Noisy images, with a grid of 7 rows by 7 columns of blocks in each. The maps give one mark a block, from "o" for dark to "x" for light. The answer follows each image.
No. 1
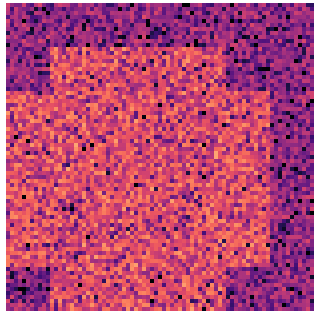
o o o o o o o
o x x x x o o
x x x x x x o
x x x x x x o
x x x x x x o
x x x x x x o
o x x x x o o
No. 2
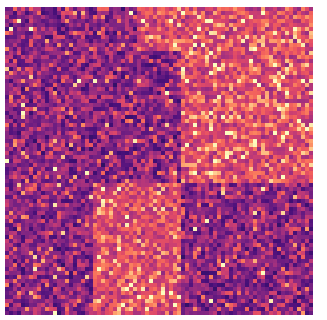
o o o x x x x
o o o o x x x
o o o o x x x
o o o o x x x
o o x x o o o
o o x x o o o
o o x x o o o
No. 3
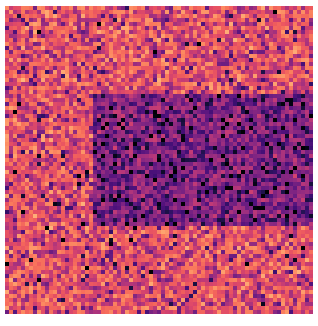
x x x x x x x
x x x x x x x
x x o o o o o
x x o o o o o
x x o o o o o
x x x x x x x
x x x x x x x
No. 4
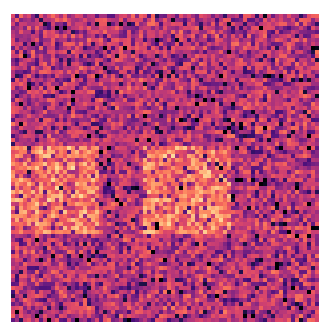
o o o o o o o
o o o o o o o
o o o o o o o
x x o x x o o
x x o x x o o
o o o o o o o
o o o o o o o
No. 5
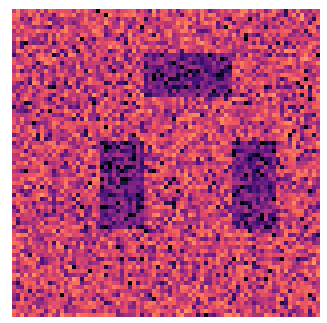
x x x x x x x
x x x o o x x
x x x x x x x
x x o x x o x
x x o x x o x
x x x x x x x
x x x x x x x
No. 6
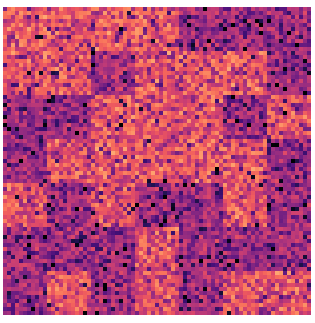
x x x x o o o
x x o x x x o
o o x x x o x
o x x x x x o
x o x o o x o
o o o x o o o
o x o x o x x
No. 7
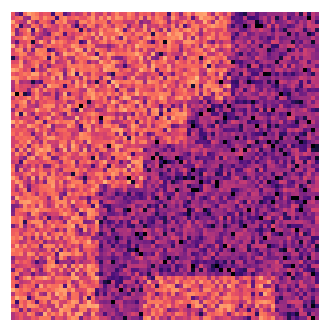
x x x x x o o
x x x x x o o
x x x x o o o
x x x o o o o
x x o o o o o
x x o o o o o
x x o x x x o
